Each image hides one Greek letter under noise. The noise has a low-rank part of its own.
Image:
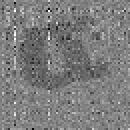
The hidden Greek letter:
alpha
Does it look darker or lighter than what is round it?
darker
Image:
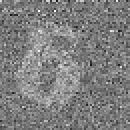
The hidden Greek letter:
delta
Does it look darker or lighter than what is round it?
lighter
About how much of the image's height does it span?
two thirds
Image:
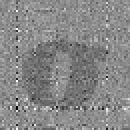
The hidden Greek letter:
sigma
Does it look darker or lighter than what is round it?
darker
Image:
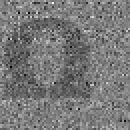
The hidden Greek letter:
omega
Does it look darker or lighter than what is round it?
darker
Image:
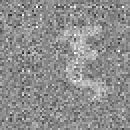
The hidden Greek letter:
xi
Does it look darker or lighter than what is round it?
lighter
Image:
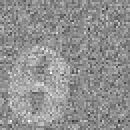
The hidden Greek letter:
theta
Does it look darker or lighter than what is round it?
lighter
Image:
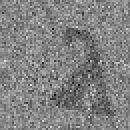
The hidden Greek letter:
lambda
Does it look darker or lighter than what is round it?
darker
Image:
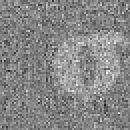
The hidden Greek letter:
sigma
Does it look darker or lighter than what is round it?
lighter
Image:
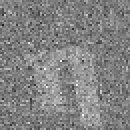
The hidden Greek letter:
eta
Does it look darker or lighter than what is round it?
lighter
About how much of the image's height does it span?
two thirds
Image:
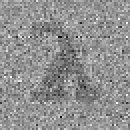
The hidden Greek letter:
lambda
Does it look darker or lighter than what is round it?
darker
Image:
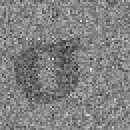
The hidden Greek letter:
sigma
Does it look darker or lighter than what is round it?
darker
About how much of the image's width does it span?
half
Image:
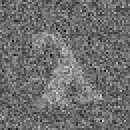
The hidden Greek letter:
lambda
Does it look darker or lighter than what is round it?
lighter
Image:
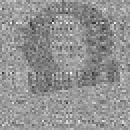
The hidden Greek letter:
omega
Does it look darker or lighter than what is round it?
darker
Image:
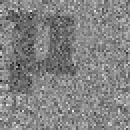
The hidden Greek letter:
mu
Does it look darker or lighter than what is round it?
darker
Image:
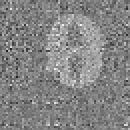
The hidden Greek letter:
theta
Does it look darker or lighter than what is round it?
lighter
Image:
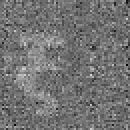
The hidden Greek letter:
xi
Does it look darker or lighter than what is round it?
lighter
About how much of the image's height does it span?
two thirds
